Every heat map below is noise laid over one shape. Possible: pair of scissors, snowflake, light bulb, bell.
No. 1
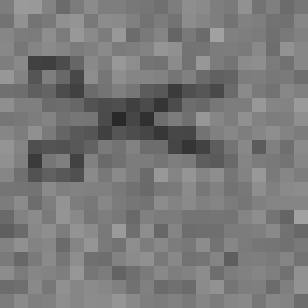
pair of scissors
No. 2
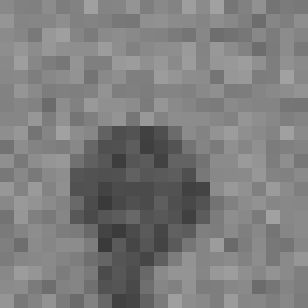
light bulb
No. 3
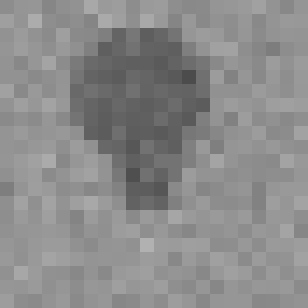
light bulb
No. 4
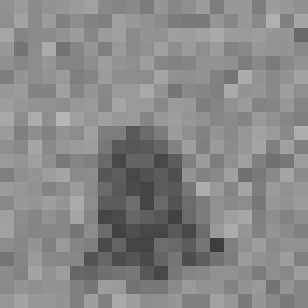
bell
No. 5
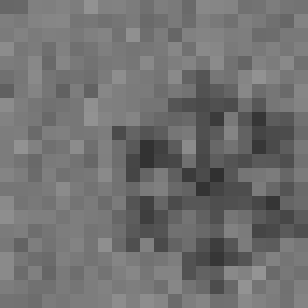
snowflake
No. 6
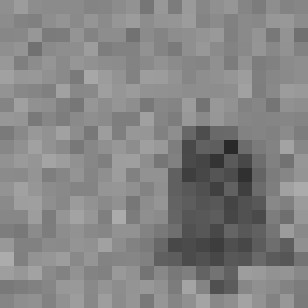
bell
